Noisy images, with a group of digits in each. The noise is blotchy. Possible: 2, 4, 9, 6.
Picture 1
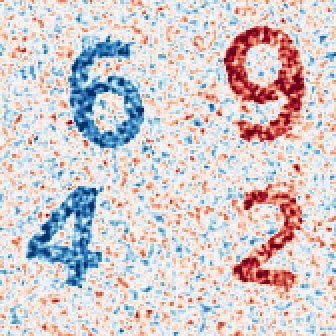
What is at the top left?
6
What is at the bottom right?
2
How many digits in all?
4
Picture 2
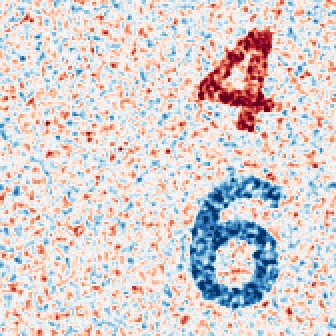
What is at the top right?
4
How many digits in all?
2
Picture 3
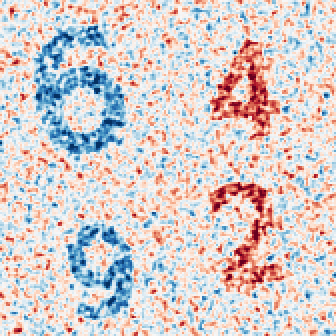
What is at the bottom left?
9
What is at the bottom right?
2
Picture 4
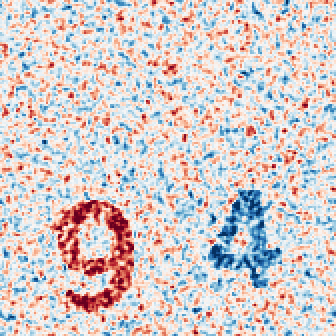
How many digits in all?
2
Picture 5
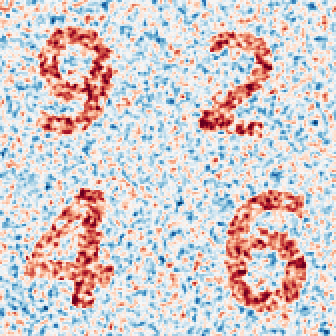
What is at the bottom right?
6
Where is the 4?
bottom left
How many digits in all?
4
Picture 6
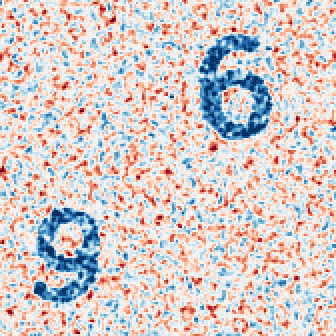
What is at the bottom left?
9
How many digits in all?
2
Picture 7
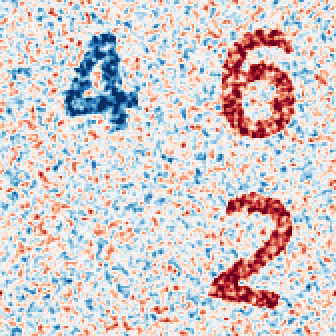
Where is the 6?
top right
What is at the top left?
4
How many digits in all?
3
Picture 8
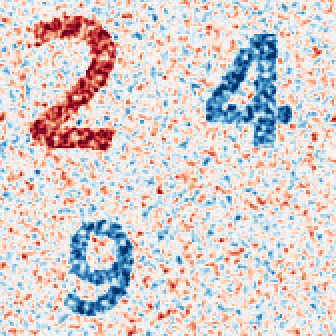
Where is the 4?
top right
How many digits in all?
3
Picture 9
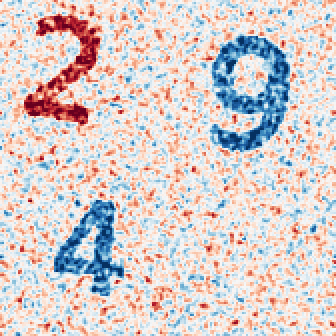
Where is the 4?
bottom left
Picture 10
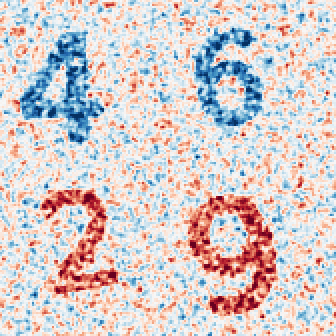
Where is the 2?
bottom left
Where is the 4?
top left
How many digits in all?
4
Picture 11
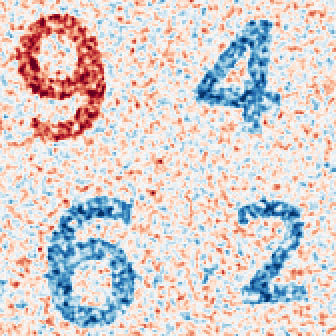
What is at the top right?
4
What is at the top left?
9
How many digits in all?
4
